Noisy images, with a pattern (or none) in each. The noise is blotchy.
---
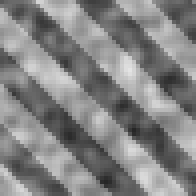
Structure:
diagonal stripes
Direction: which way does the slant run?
top left to bottom right
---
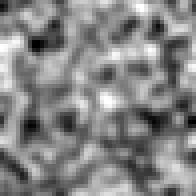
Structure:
only noise
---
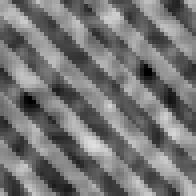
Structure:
diagonal stripes
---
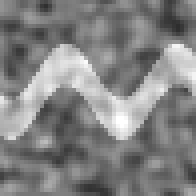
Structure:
a wavy band
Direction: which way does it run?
left to right
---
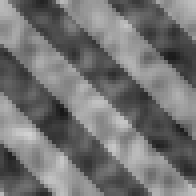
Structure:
diagonal stripes
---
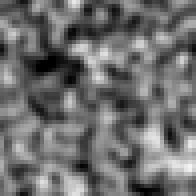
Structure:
only noise
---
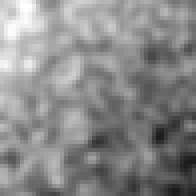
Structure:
a smooth slope
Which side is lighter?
top left
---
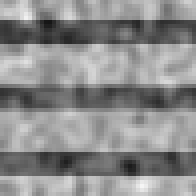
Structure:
horizontal stripes
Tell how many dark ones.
3
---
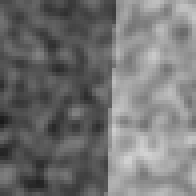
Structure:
a sharp edge
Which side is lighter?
right
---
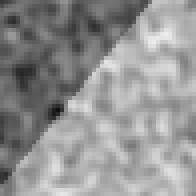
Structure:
a sharp edge
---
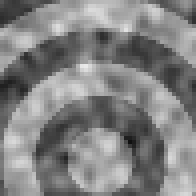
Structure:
rings round one point
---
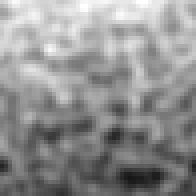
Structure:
a smooth slope
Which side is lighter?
top
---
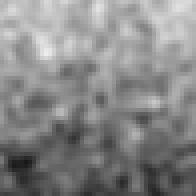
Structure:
a smooth slope
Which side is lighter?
top
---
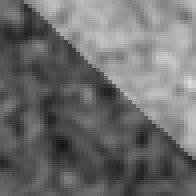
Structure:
a sharp edge
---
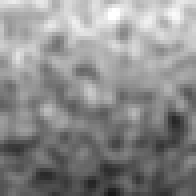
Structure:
a smooth slope
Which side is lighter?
top
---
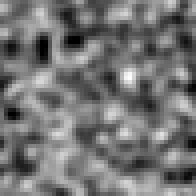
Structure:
only noise
